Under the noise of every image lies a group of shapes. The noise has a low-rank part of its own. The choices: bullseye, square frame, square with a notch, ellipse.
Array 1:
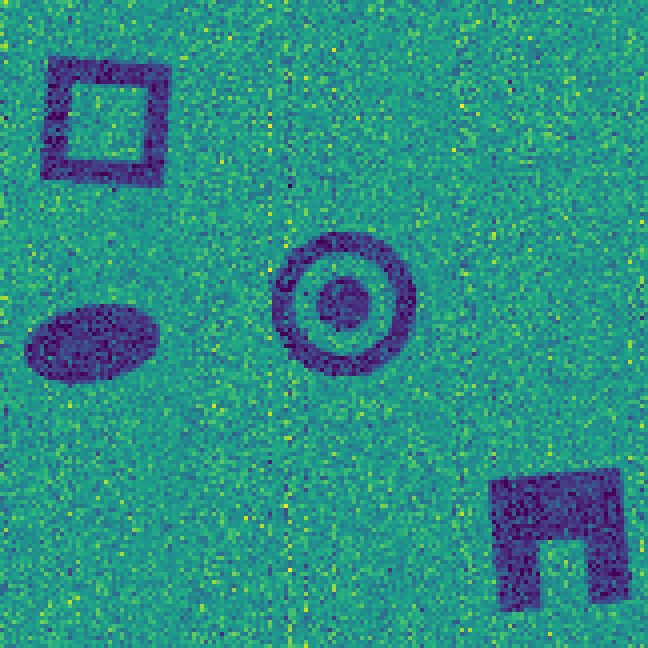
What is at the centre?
bullseye
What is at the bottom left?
nothing
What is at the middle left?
ellipse
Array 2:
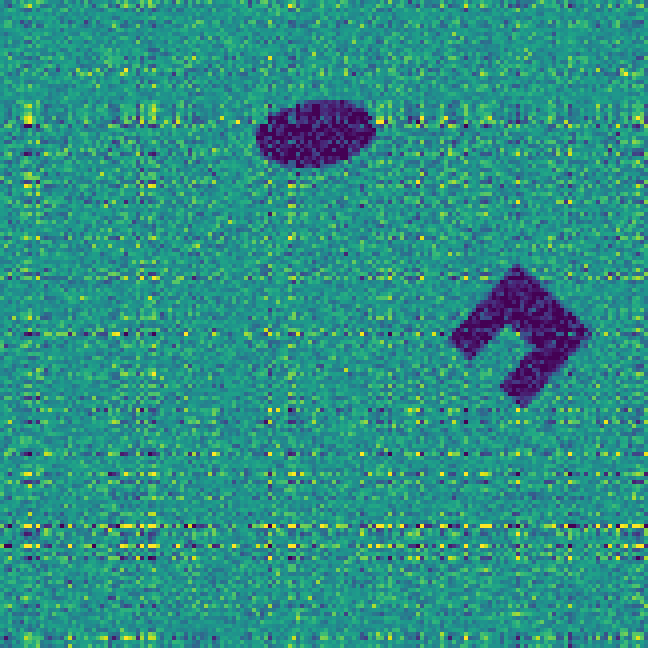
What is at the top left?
nothing
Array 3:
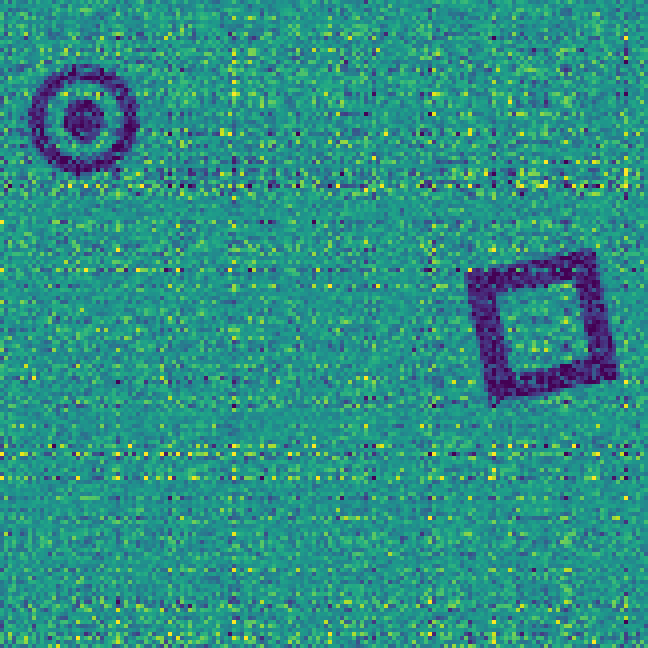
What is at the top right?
nothing
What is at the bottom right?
nothing
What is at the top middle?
nothing
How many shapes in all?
2
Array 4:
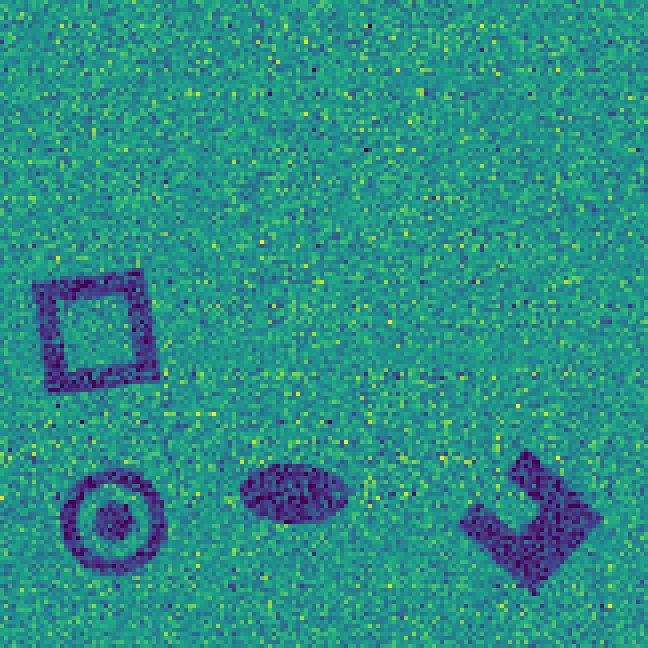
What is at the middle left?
square frame
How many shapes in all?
4
